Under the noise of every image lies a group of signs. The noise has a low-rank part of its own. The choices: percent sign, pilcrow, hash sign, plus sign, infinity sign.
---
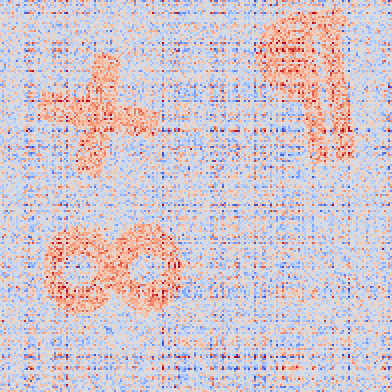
top left: plus sign; top right: pilcrow; bottom left: infinity sign
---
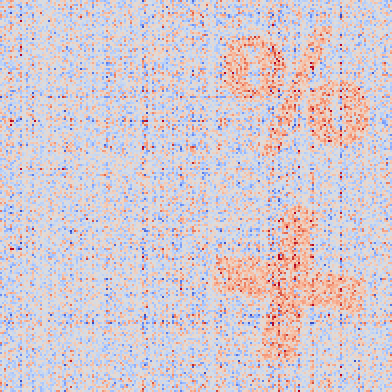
top right: percent sign; bottom right: plus sign
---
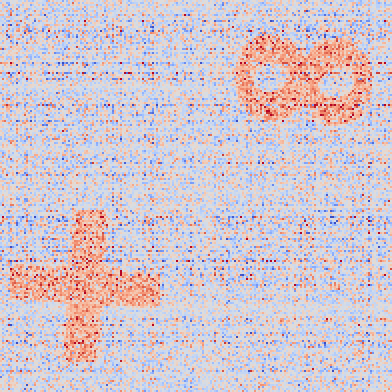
top right: infinity sign; bottom left: plus sign
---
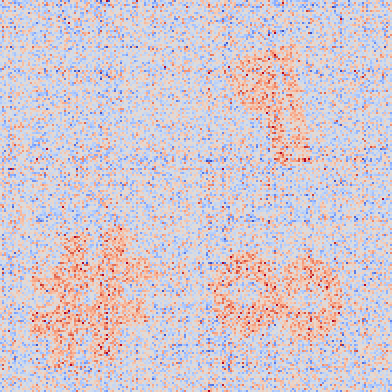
top right: pilcrow; bottom left: hash sign; bottom right: infinity sign
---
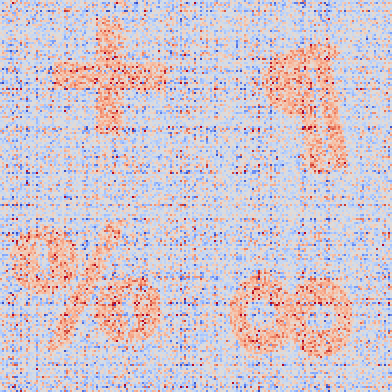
top left: plus sign; top right: pilcrow; bottom left: percent sign; bottom right: infinity sign
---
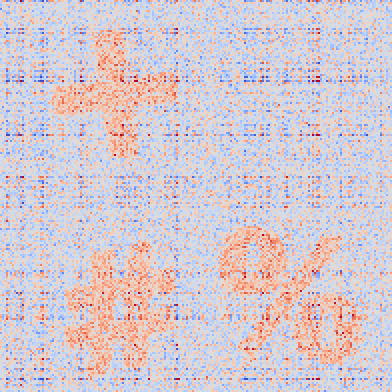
top left: plus sign; bottom left: hash sign; bottom right: percent sign
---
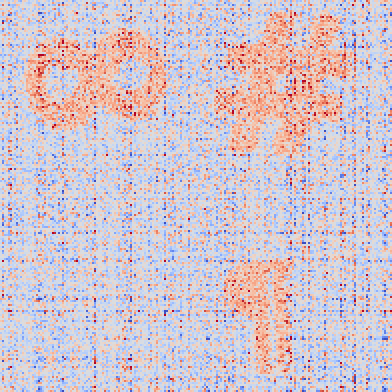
top left: infinity sign; top right: hash sign; bottom right: pilcrow
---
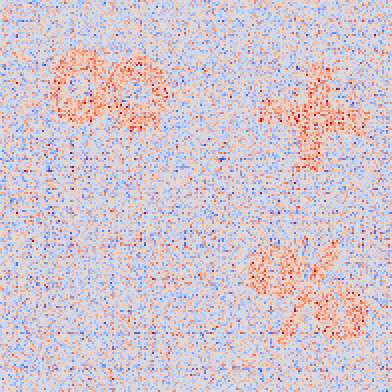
top left: infinity sign; top right: plus sign; bottom right: percent sign
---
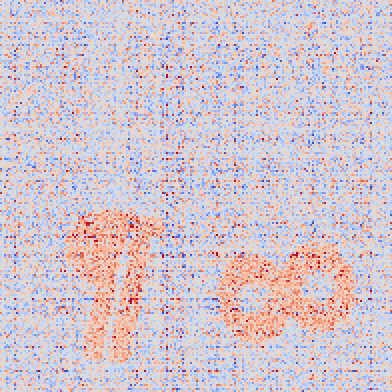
bottom left: pilcrow; bottom right: infinity sign
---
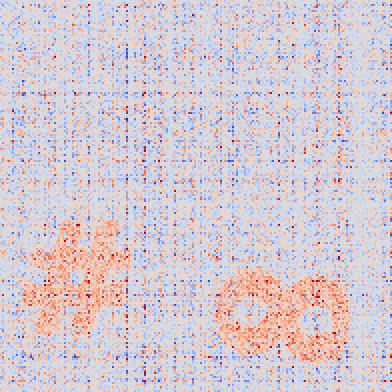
bottom left: hash sign; bottom right: infinity sign
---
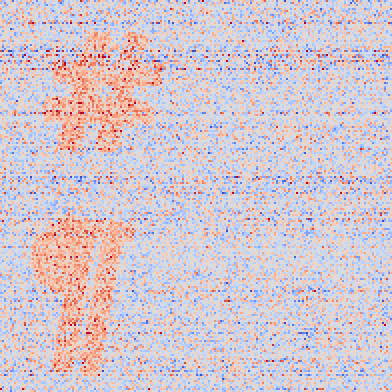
top left: hash sign; bottom left: pilcrow
